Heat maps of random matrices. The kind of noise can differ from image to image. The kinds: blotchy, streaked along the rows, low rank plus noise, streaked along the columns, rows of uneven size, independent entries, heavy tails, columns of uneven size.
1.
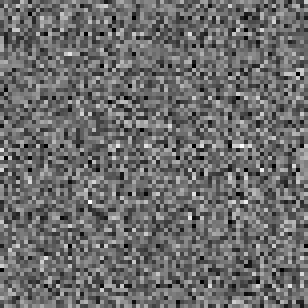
low rank plus noise
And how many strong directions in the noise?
five to eight
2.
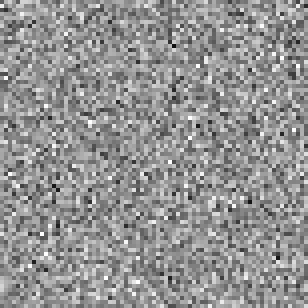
independent entries
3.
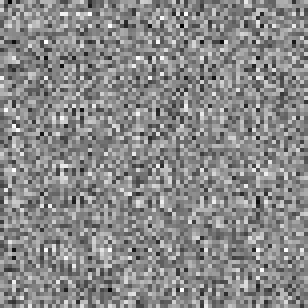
low rank plus noise
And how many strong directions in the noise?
two
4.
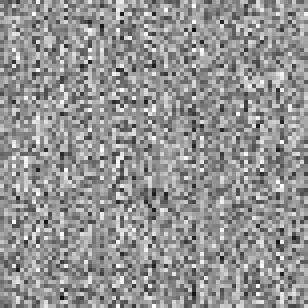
columns of uneven size
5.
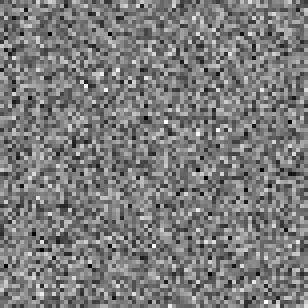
independent entries
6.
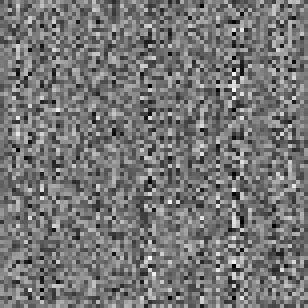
columns of uneven size
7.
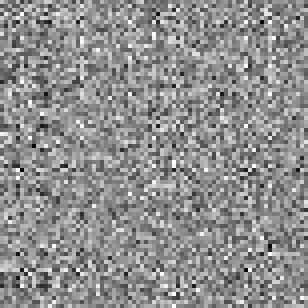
low rank plus noise
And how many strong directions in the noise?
one
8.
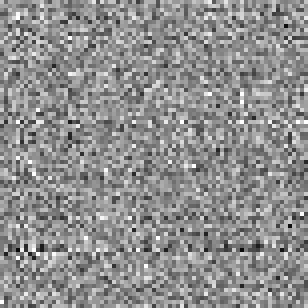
low rank plus noise
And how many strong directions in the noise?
one
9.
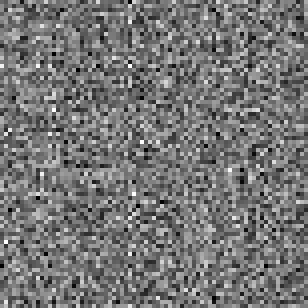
low rank plus noise
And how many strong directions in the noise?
five to eight
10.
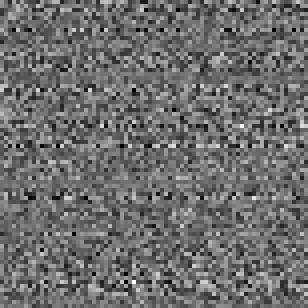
rows of uneven size
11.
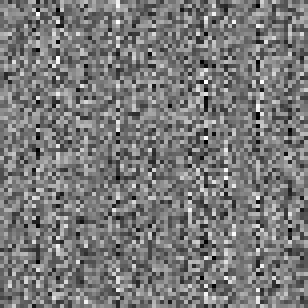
columns of uneven size
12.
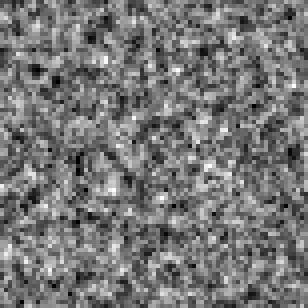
blotchy
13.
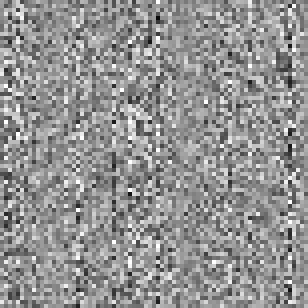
columns of uneven size
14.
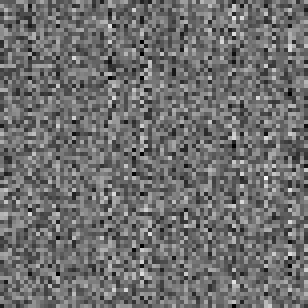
columns of uneven size
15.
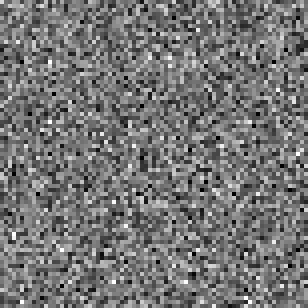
independent entries
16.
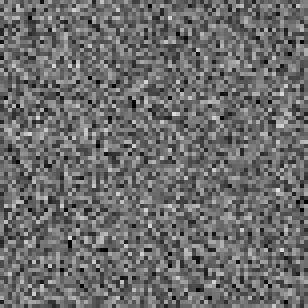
independent entries
